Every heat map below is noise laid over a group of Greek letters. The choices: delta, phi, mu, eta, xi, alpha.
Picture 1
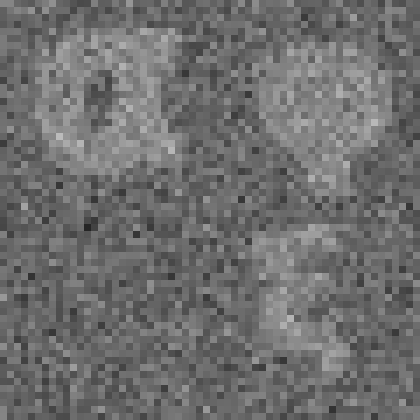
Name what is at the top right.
phi
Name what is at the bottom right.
xi
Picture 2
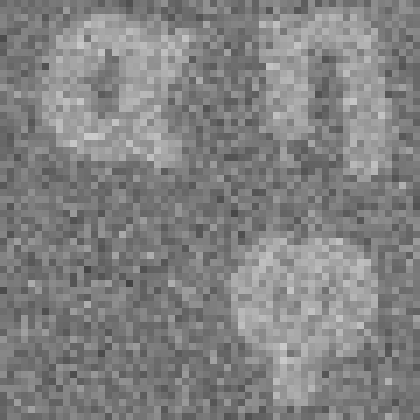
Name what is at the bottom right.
phi
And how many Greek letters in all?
3
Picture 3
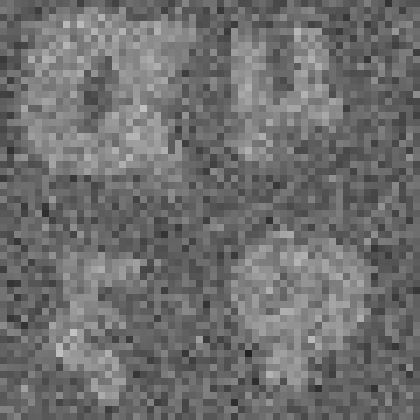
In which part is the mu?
top right
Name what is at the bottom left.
xi
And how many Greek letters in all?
4
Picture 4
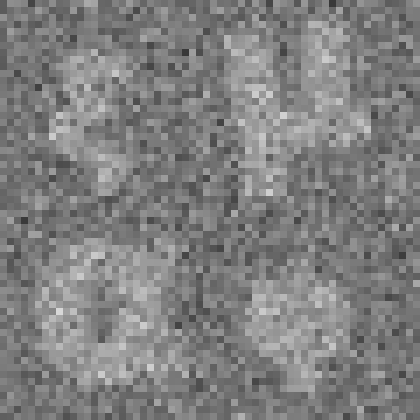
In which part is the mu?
top right
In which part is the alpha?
bottom left
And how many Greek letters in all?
4
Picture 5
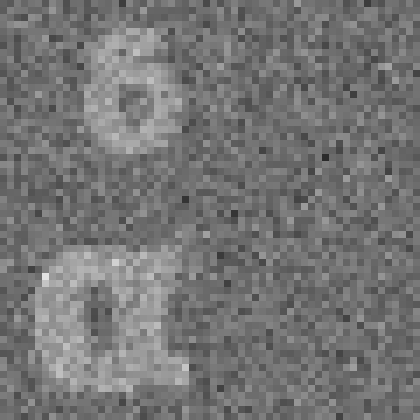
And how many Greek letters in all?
2
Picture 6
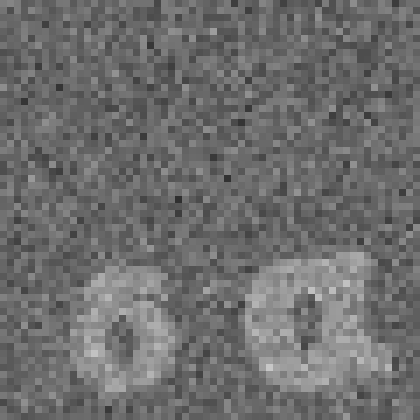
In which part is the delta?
bottom left
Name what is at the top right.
nothing
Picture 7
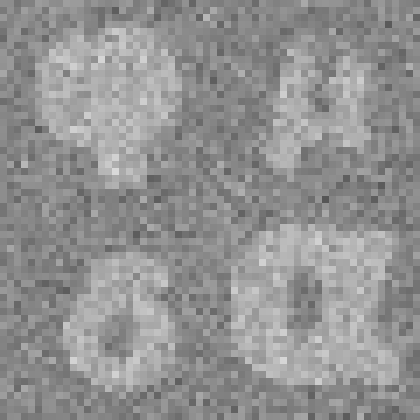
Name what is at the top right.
mu
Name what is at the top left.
phi
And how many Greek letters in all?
4
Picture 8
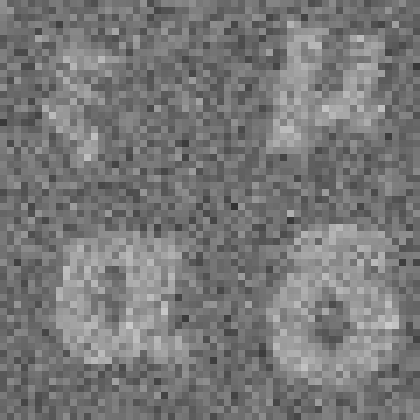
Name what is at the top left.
xi
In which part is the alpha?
bottom left
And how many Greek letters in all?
4
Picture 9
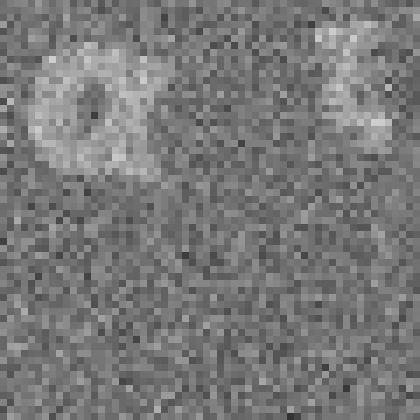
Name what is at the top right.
xi
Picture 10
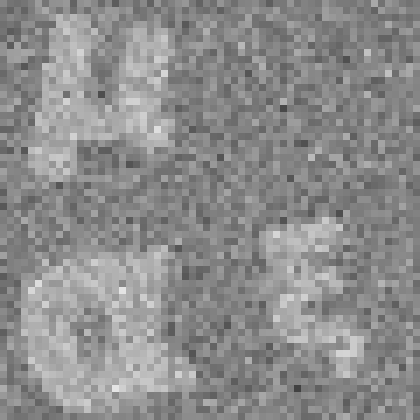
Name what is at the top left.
mu
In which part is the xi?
bottom right
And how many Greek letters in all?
3
